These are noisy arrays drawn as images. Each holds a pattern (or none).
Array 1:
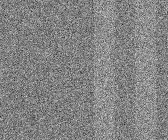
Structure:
bands of columns
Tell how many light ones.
2
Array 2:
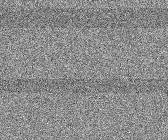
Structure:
bands of rows
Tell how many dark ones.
2
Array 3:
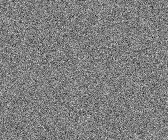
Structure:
only noise
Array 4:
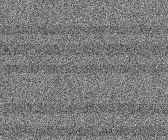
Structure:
bands of rows
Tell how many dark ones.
5
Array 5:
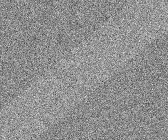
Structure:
a diagonal band
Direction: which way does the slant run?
bottom left to top right
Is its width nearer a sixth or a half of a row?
a half
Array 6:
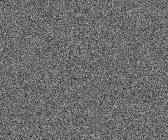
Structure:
only noise
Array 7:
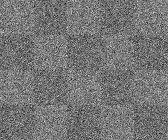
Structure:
a checkerboard
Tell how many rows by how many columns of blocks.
4 by 5
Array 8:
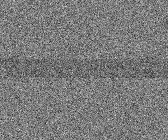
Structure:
one band of rows
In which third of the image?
middle
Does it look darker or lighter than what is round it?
darker
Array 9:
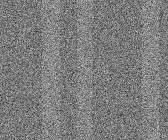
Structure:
bands of columns
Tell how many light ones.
3
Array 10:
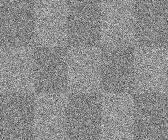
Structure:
a checkerboard
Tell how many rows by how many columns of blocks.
3 by 5
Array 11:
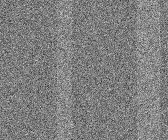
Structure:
bands of columns
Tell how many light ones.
2
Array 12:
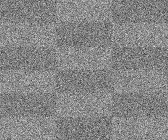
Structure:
a checkerboard
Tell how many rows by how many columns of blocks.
6 by 3
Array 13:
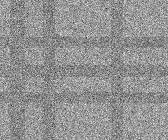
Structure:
bands of rows crossing bands of columns
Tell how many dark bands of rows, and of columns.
3 and 3
